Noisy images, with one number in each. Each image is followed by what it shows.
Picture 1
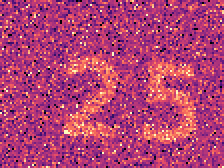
25
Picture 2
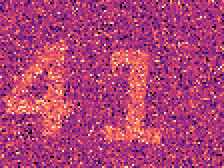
41
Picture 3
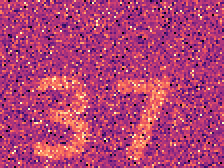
37
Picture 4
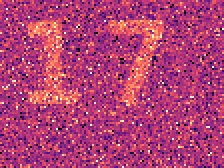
17
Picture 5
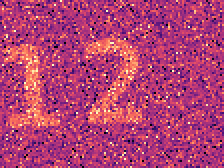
12
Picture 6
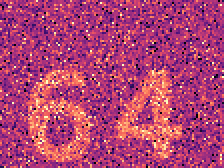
64
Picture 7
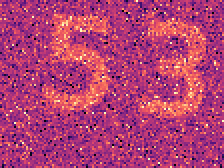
53
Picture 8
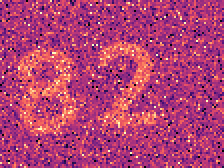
82
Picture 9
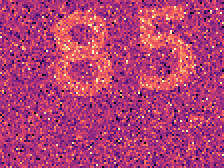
85
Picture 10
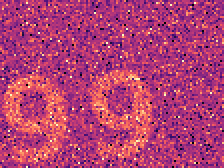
99
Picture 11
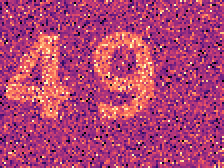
49
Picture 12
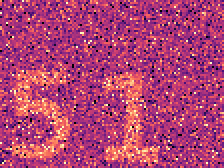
51
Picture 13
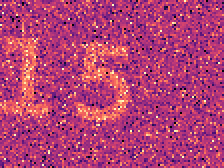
15
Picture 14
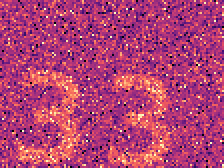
33
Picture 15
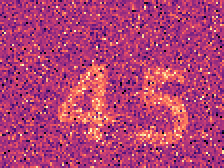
45
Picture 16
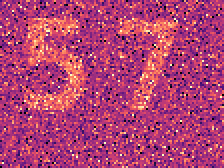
57
